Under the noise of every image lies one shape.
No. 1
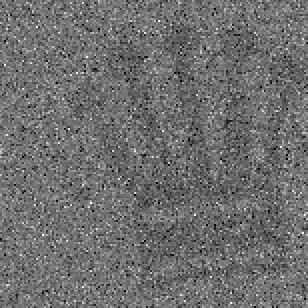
chess queen
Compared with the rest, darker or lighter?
darker
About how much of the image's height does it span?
nearly all
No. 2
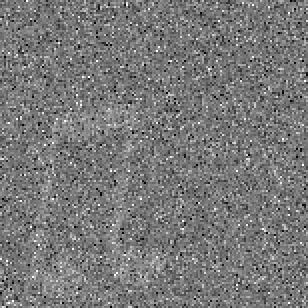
pair of musical notes
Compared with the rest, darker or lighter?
lighter
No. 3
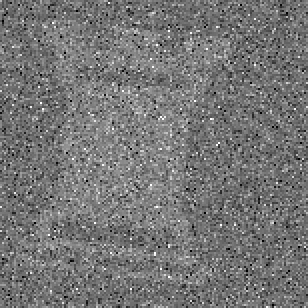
chess rook
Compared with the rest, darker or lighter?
lighter
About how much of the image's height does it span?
nearly all
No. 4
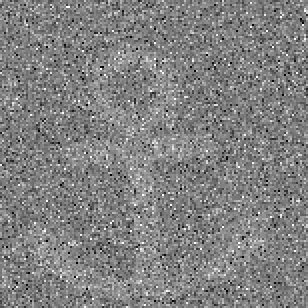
anchor
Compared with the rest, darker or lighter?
lighter
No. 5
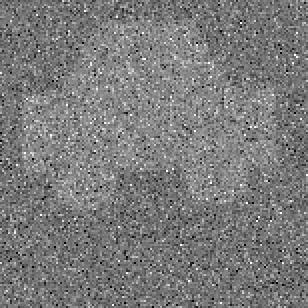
car
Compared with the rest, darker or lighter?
lighter
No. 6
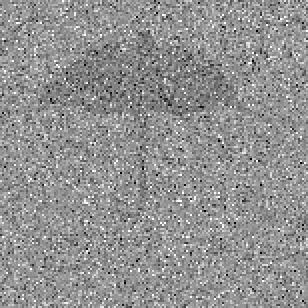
umbrella
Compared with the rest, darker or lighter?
darker
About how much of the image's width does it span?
two thirds
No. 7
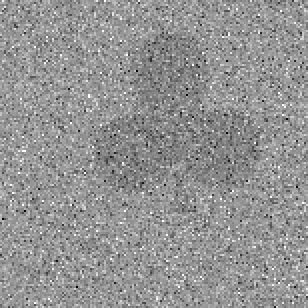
club
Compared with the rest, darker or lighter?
darker
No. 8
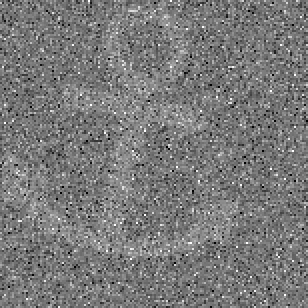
anchor
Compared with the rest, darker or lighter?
lighter
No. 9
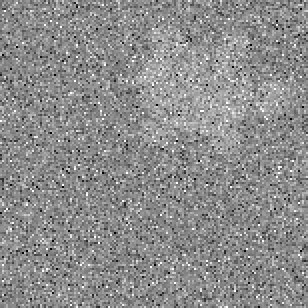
turtle
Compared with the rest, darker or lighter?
lighter
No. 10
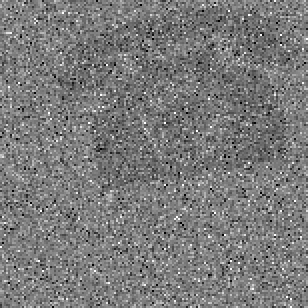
telephone
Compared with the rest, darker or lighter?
darker
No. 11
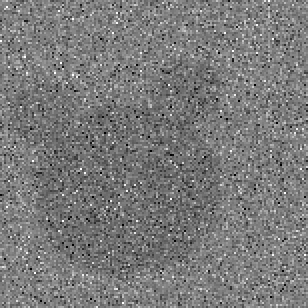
bear's head
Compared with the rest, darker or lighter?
darker
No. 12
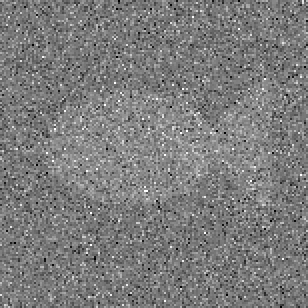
fish
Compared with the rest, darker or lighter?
lighter
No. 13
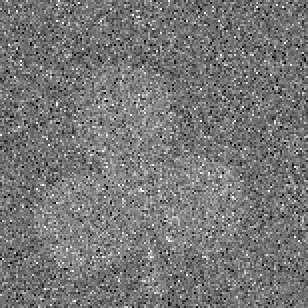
club
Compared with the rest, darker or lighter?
lighter
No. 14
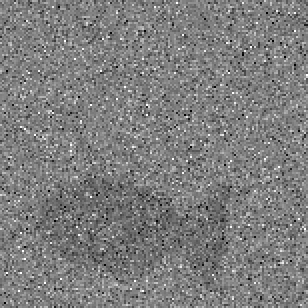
fish
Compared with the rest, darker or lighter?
darker
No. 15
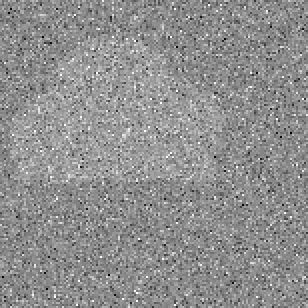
cloud
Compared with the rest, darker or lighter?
lighter
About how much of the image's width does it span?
two thirds
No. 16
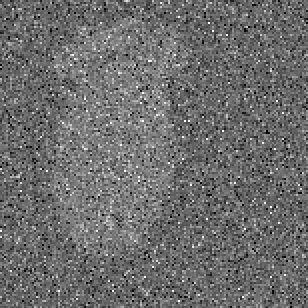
footprint
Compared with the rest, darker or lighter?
lighter
